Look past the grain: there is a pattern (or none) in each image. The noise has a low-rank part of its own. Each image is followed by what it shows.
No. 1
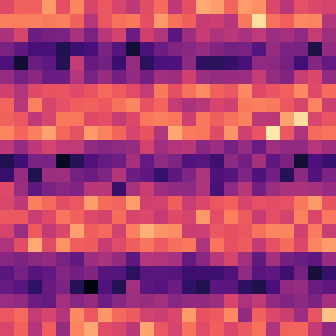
horizontal stripes
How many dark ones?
3
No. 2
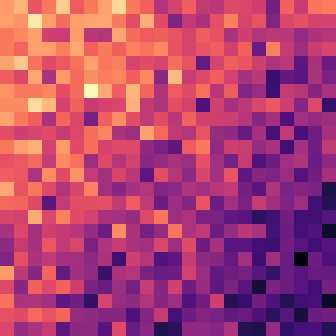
a smooth slope
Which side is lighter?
top left
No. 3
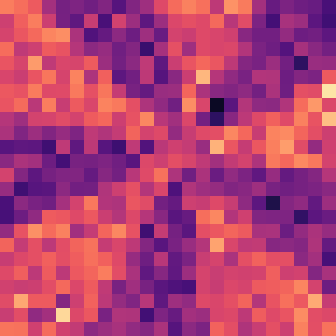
spokes from one point
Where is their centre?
centre
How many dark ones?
5
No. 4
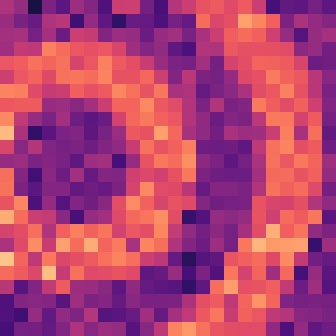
rings round one point
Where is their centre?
middle left
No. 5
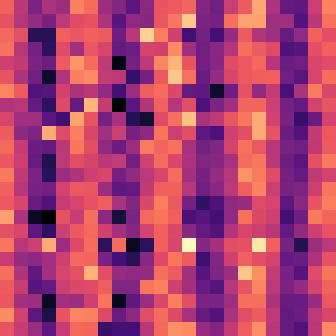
vertical stripes
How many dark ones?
4
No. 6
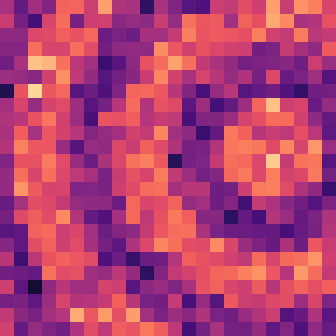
rings round one point
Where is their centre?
middle right
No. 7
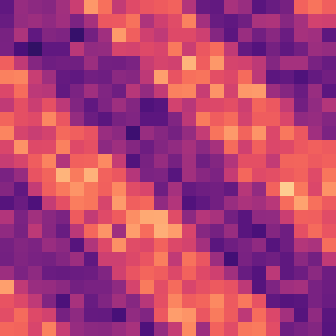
diagonal stripes
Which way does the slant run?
top left to bottom right
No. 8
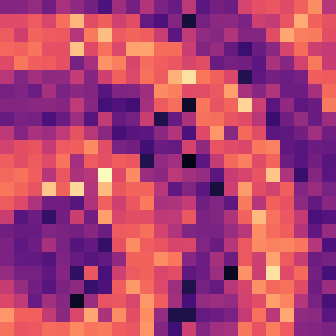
rings round one point
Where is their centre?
bottom left
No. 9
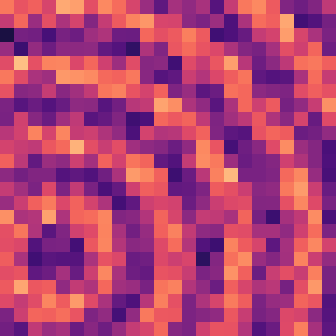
rings round one point
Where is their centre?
bottom left
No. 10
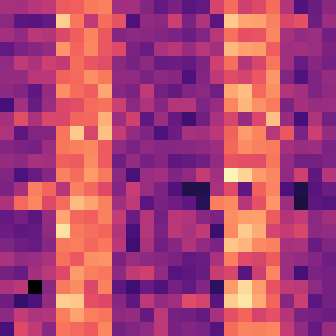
vertical stripes
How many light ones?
2
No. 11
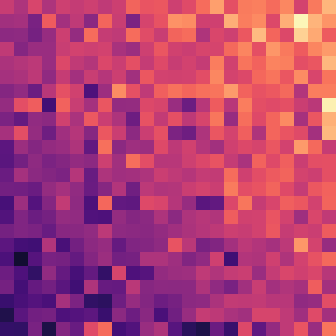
a smooth slope
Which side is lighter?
top right
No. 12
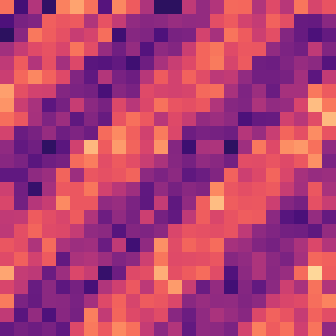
diagonal stripes
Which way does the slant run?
bottom left to top right
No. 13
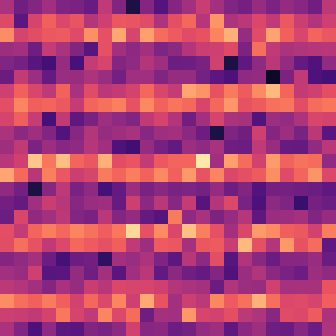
horizontal stripes
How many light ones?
5
